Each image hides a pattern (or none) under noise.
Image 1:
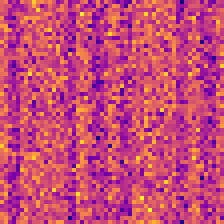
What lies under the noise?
bands of columns
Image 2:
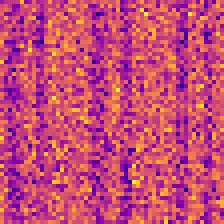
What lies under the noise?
bands of columns
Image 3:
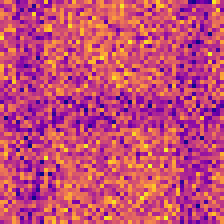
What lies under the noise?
bands of rows crossing bands of columns
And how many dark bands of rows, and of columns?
1 and 2
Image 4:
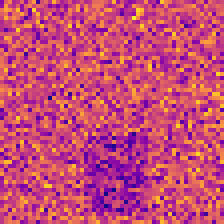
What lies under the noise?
one block
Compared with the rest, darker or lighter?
darker
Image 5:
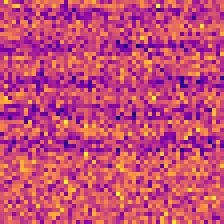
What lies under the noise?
bands of rows
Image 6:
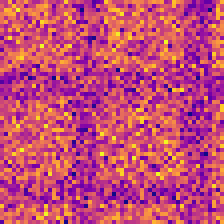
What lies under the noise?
bands of rows crossing bands of columns
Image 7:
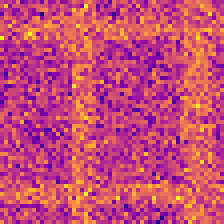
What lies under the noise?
bands of rows crossing bands of columns
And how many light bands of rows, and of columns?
2 and 2
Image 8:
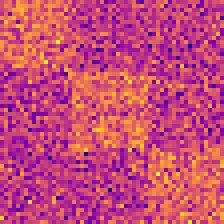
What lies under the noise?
blocks along the diagonal
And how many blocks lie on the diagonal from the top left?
3
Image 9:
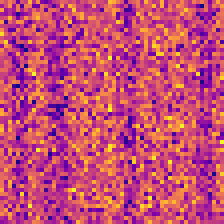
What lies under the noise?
bands of columns
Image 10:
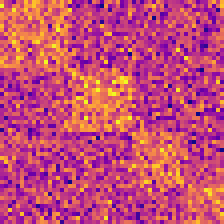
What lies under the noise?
blocks along the diagonal
